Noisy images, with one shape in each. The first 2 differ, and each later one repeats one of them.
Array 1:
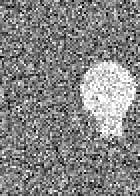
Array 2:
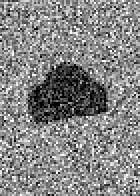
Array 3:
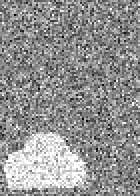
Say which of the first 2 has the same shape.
2
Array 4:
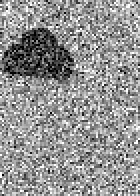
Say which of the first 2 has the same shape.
2
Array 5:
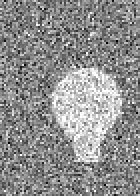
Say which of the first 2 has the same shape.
1
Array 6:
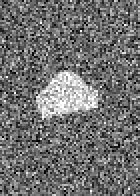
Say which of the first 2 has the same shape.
2
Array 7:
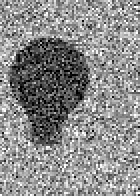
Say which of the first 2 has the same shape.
1
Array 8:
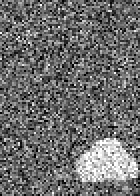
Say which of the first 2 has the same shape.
2
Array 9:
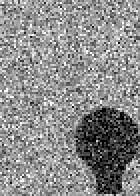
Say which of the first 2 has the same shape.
1
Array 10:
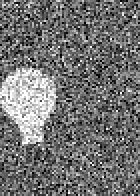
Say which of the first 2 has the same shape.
1
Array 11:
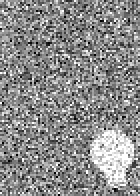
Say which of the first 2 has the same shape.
1
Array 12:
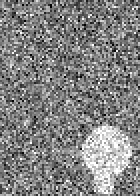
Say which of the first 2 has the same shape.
1
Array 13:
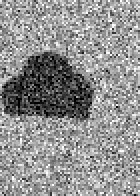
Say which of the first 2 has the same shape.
2
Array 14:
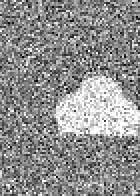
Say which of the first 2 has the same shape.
2
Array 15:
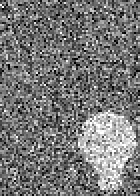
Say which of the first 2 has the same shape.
1
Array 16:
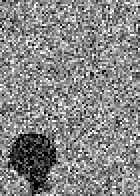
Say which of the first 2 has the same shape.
1
